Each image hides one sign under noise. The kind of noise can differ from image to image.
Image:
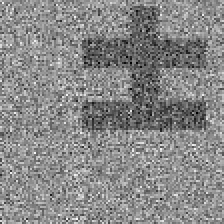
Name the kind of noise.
low rank plus noise
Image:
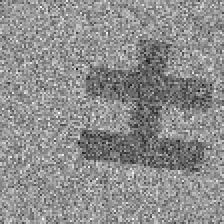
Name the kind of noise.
independent entries
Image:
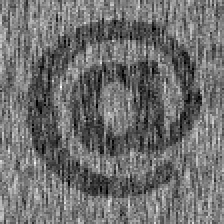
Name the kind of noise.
streaked along the columns
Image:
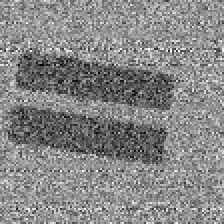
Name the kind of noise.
rows of uneven size
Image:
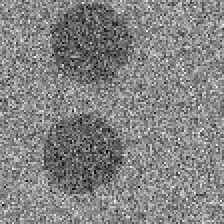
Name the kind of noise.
independent entries
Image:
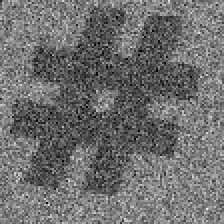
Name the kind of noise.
independent entries
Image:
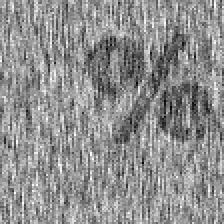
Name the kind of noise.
streaked along the columns
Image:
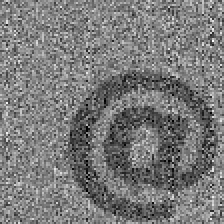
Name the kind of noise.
columns of uneven size
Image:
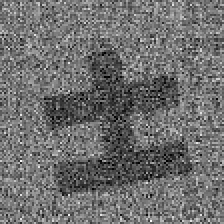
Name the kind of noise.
low rank plus noise
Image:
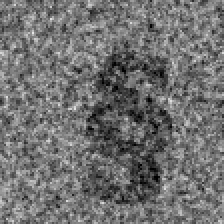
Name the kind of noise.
blotchy
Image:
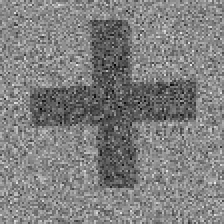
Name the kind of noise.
low rank plus noise
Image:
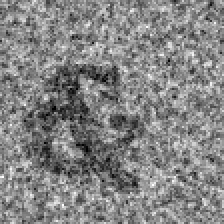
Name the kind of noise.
blotchy
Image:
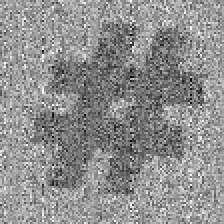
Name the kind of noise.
columns of uneven size
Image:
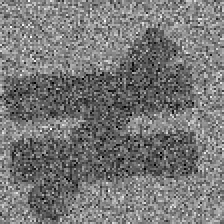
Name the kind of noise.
independent entries
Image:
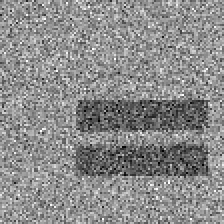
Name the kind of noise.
independent entries
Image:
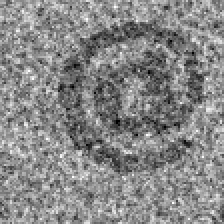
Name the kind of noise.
blotchy
